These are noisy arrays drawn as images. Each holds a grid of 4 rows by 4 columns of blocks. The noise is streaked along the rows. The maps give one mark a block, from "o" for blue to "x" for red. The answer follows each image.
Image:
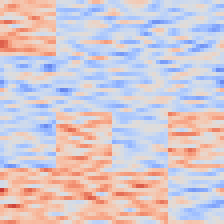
x o o o
o o o o
o x o x
x x x o
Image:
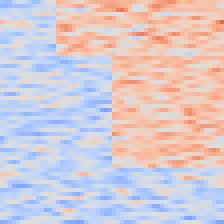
o x x x
o o x x
o o x x
o o o o
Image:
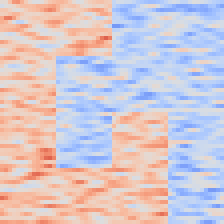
x x o o
x o o o
x o x o
x x x o
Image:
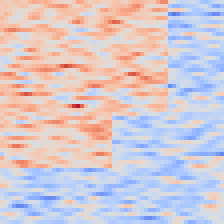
x x x o
x x x o
x x o o
o o o o
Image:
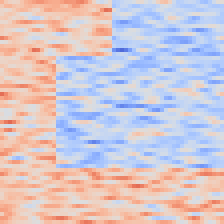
x x o o
x o o o
x o o o
x x x x
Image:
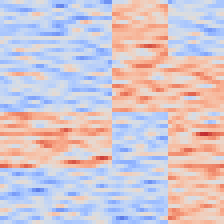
o o x o
o o x x
x x o x
o o o x
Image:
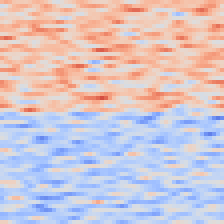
x x x x
x x x x
o o o o
o o o o
